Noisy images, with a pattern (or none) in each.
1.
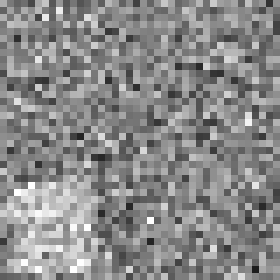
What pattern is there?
one block
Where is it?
bottom left
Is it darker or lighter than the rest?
lighter
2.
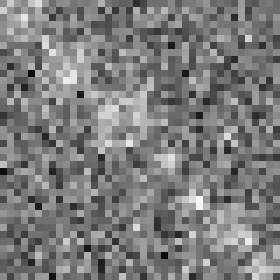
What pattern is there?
blocks along the diagonal
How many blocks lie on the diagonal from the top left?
7
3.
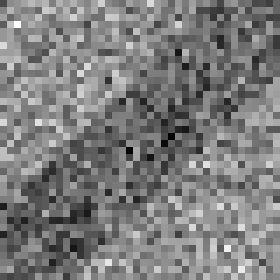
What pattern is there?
a diagonal band
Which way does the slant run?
bottom left to top right
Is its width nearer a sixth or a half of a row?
a half
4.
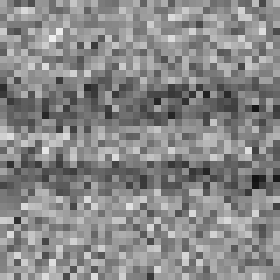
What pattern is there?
bands of rows
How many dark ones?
2
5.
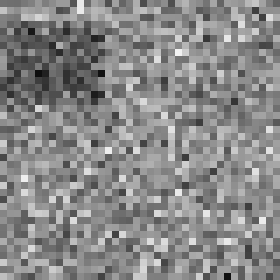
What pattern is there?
one block
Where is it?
top left
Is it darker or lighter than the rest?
darker
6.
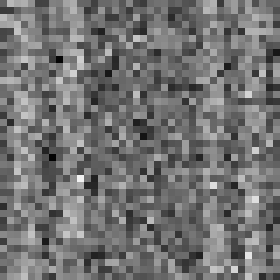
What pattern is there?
bands of columns
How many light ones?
4
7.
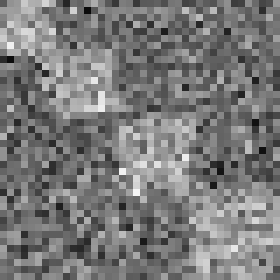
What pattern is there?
blocks along the diagonal
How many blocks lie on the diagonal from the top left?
4
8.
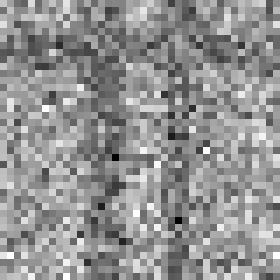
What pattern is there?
bands of rows crossing bands of columns
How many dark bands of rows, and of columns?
1 and 2
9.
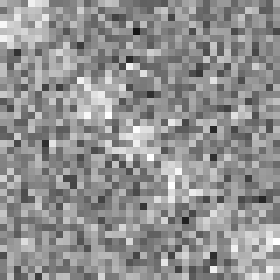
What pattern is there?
blocks along the diagonal
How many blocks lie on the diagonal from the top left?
7
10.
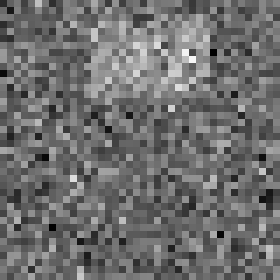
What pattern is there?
one block
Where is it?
top middle
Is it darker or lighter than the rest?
lighter
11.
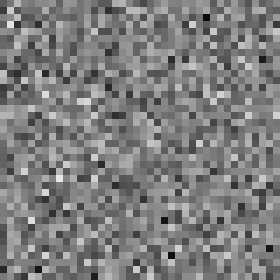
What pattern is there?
only noise
